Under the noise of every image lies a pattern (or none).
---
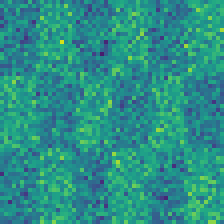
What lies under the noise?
a checkerboard
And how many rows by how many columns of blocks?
3 by 6
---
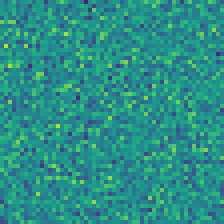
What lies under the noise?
only noise
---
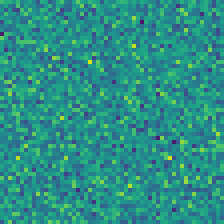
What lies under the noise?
only noise
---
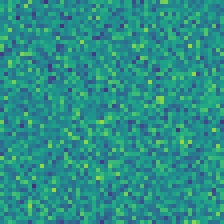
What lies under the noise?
only noise
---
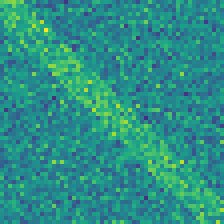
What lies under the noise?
a diagonal band
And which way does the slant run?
top left to bottom right
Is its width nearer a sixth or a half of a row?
a sixth
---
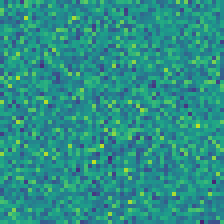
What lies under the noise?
only noise
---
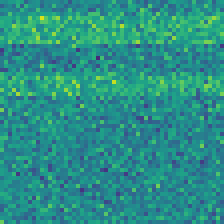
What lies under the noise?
bands of rows
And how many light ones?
2
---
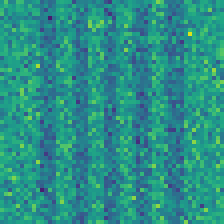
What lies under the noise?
bands of columns
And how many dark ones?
5
